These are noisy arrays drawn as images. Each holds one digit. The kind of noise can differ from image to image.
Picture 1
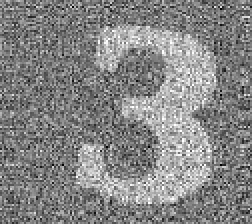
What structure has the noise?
low rank plus noise
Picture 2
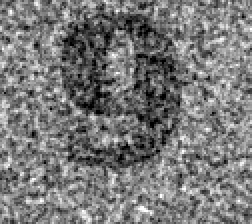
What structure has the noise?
blotchy
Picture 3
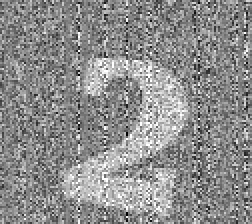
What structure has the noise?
columns of uneven size
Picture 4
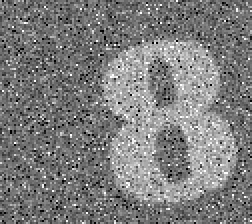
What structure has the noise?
heavy tails
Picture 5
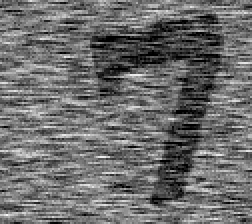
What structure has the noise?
streaked along the rows
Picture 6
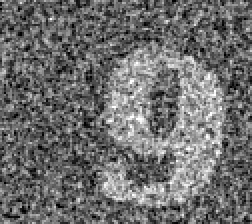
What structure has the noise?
blotchy
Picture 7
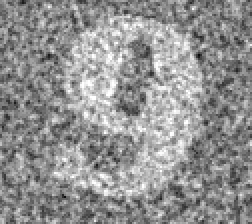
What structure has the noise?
blotchy
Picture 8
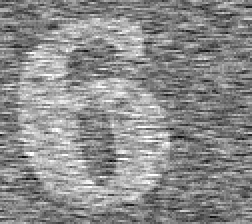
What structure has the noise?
streaked along the rows
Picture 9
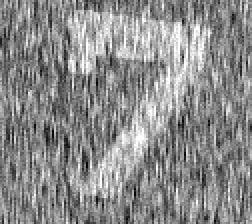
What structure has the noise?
streaked along the columns
